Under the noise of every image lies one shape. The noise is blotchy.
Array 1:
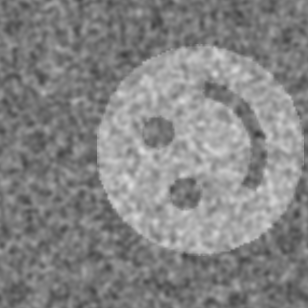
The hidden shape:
smiling face
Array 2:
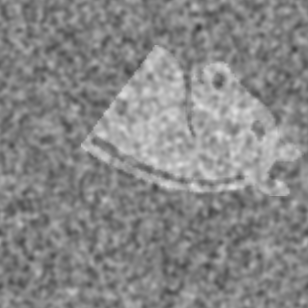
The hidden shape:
chess knight
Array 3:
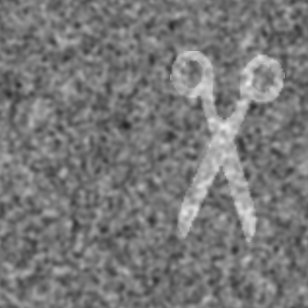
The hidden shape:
pair of scissors
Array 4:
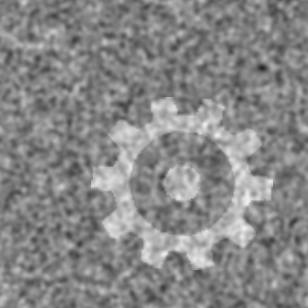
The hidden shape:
gear
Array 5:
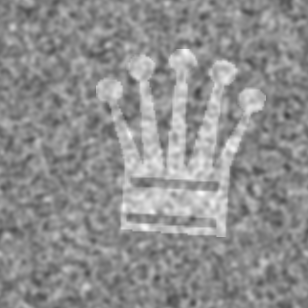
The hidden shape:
chess queen
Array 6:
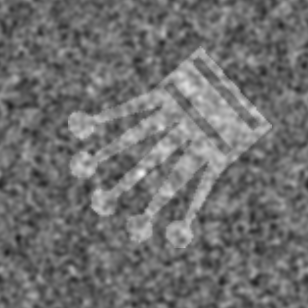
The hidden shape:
chess queen
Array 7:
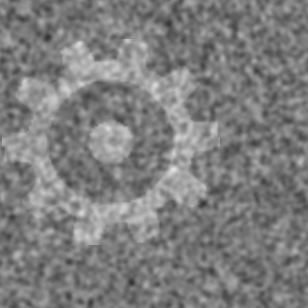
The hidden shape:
gear
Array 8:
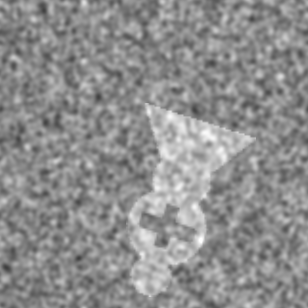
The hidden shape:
chess bishop
